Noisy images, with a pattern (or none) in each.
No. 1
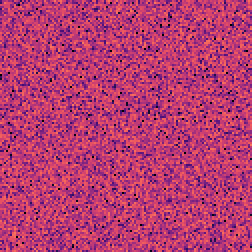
only noise
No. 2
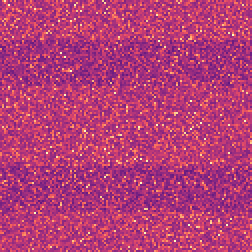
horizontal stripes
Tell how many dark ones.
2
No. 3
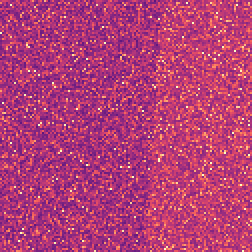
a sharp edge
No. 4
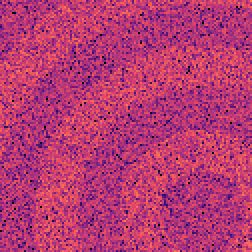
rings round one point
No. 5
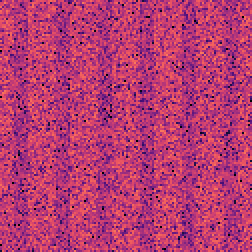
vertical stripes
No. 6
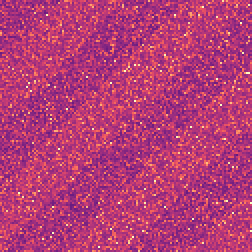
diagonal stripes
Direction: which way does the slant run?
bottom left to top right
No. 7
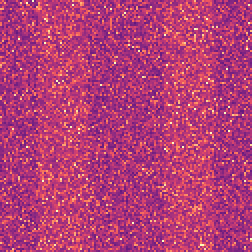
vertical stripes
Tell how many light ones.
2
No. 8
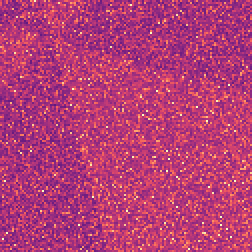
spokes from one point
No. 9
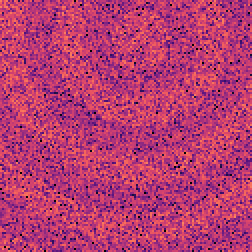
rings round one point
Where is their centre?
top middle
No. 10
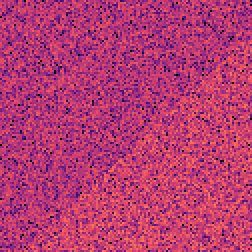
a sharp edge
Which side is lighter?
bottom right
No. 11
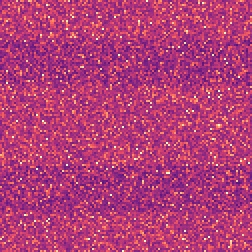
horizontal stripes
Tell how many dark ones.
2
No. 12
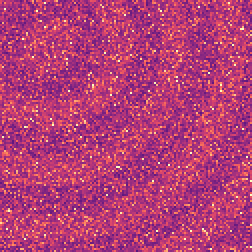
rings round one point
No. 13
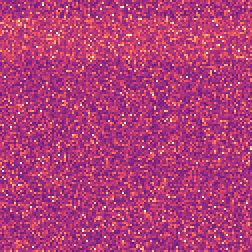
one horizontal stripe
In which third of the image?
top
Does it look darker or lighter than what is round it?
lighter
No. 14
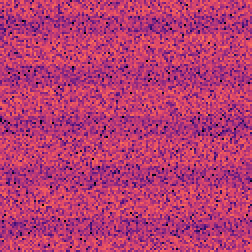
horizontal stripes
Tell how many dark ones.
5
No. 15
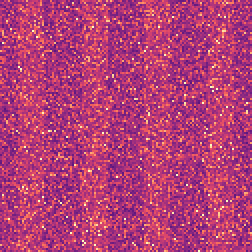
vertical stripes
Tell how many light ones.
4
